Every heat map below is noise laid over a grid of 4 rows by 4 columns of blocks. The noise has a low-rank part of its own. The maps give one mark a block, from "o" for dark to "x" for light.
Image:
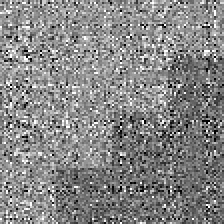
xxxx
xxxo
xxoo
xooo
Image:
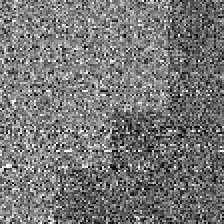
xxxo
xxxo
xxoo
xooo
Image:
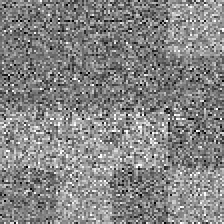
ooox
oooo
xxxo
oxox
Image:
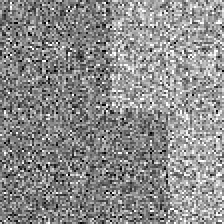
ooxx
ooxx
ooox
ooox
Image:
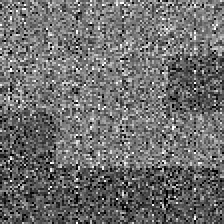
xxxx
xxxo
oxxx
oooo
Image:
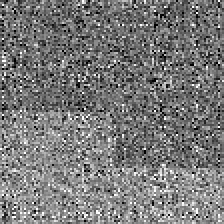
oooo
oooo
xxoo
xxxx
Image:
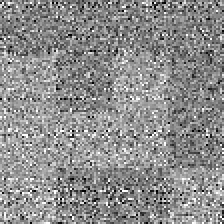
oooo
xoxo
xxxo
xoox
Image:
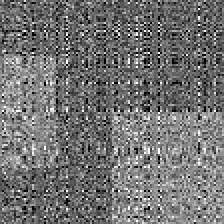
oooo
xooo
xoxx
ooxx
